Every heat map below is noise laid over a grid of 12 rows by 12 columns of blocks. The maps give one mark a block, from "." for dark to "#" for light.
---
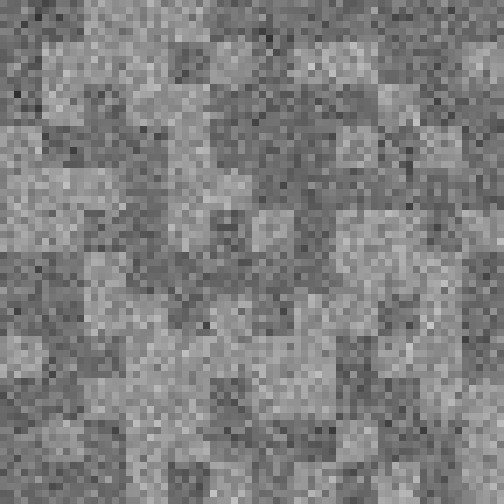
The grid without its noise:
. . # # # . . . . . . .
. # # # . # . # # . . #
. # . # # . . . . # . .
# . . . # . . . # . # .
# # # . # # . . . . . .
# # . . # . # . # # . #
. . # . . . . . # # # .
. . # # . # . # # . # .
# . . # # # # # . # # .
. . # # # . # # . . # #
. # . # # . . . # . . #
. . . # . # . # . # . #
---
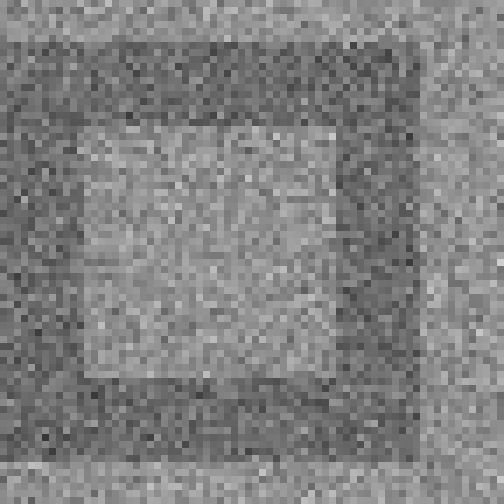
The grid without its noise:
# # # # # # # # # # # #
. . . . . . . . . . # #
. . . . . . . . . . # #
. . # # # # # # . . # #
. . # # # # # # . . # #
. . # # # # # # . . # #
. . # # # # # # . . # #
. . # # # # # # . . # #
. . # # # # # # . . # #
. . . . . . . . . . # #
. . . . . . . . . . # #
# # # # # # # # # # # #
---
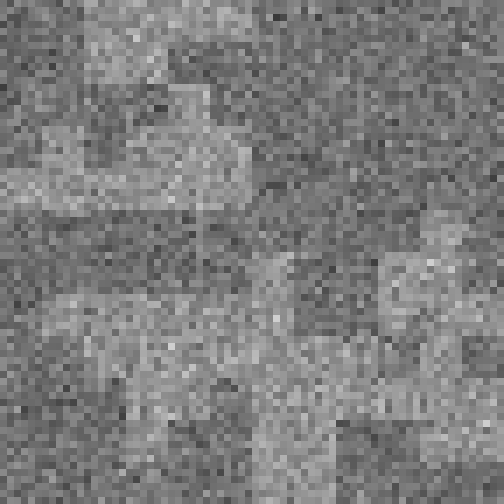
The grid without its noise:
. . # # # # . . . . . .
. . # # . . . . . . . .
. . . . # . . . . . . .
. # . # # # . . . . . .
# # # # # # . . . . . .
. . . . . . . . . . # .
. . . . . . # . . # # .
. # # # # # # . . # # #
. . # # # # # # # . # .
. . . # # . # # # # # #
. . . # . . # # . . # #
. . . . . . # # . . . .
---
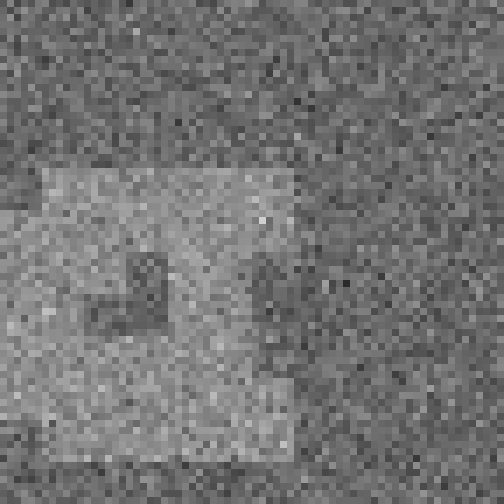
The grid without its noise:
. . . . . . . . . . . .
. . . . . . . . . . . .
. . . . . . . . . . . .
. . . . . . . . . . . .
. # # # # # # . . . . .
# # # # # # # . . . . .
# # # . # # . . . . . .
# # . . # # . . . . . .
# # # # # # . . . . . .
# # # # # # # . . . . .
. # # # # # # . . . . .
. . . . . . . . . . . .
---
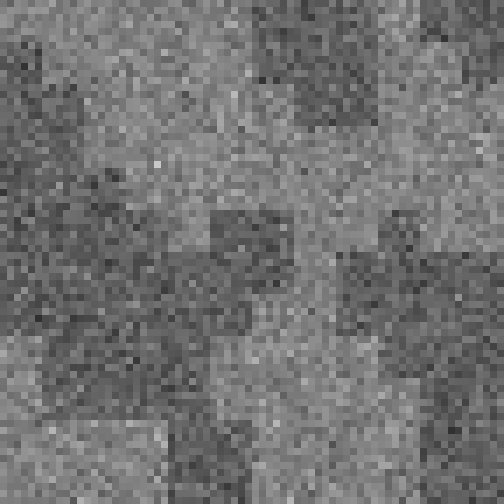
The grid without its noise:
# # # # # # . . . # . .
. # # # # # . . . # # .
. . # # # # # . . # # #
. . # # # # # # # # # #
. . . # # # # # # # # #
. . . . # . . # # . # #
. . . . . . . # . . . .
. . . . . . # # . . . .
# . . . . # # # # . . .
# . . . . # # # # # . .
# # # # . . # # # # . .
# # # # . . # # # # . .
